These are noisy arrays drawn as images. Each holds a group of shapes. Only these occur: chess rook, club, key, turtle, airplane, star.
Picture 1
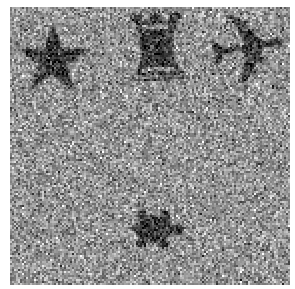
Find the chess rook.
top middle
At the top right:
airplane
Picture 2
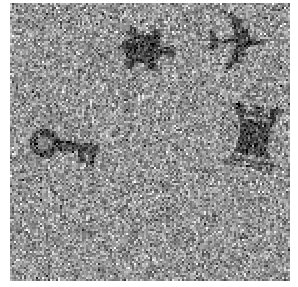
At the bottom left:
nothing
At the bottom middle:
nothing
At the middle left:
key
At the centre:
nothing
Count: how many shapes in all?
4
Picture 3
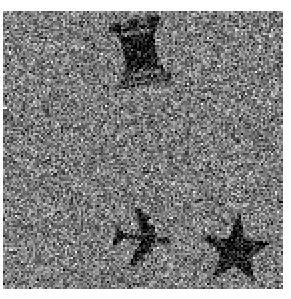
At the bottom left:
nothing
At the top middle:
chess rook
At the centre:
nothing
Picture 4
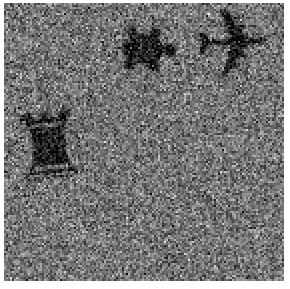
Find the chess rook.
middle left
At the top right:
airplane
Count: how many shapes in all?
3
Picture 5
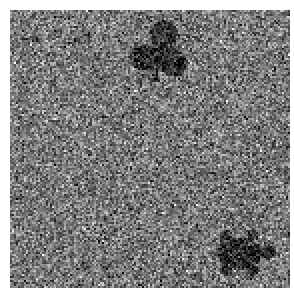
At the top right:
nothing
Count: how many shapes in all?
2
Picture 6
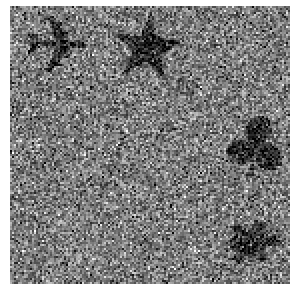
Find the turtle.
bottom right
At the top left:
airplane
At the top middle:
star
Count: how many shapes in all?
4
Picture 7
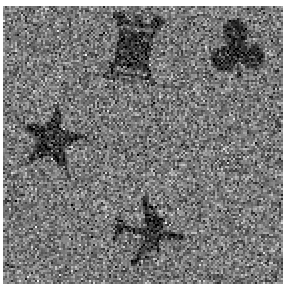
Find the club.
top right
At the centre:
nothing
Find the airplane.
bottom middle
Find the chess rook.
top middle
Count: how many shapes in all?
4
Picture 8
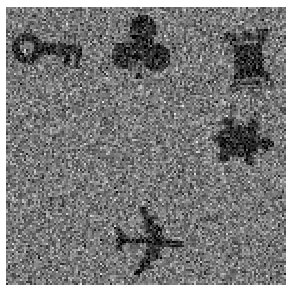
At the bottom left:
nothing
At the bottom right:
nothing
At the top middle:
club
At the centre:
nothing
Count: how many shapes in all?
5
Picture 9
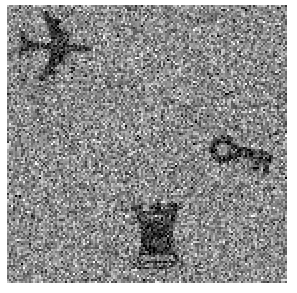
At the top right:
nothing
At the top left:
airplane
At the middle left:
nothing
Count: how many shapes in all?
3
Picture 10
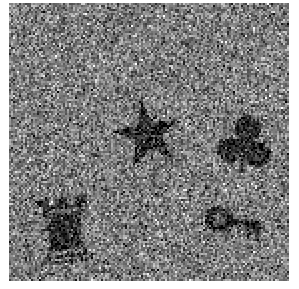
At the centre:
star
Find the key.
bottom right
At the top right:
nothing
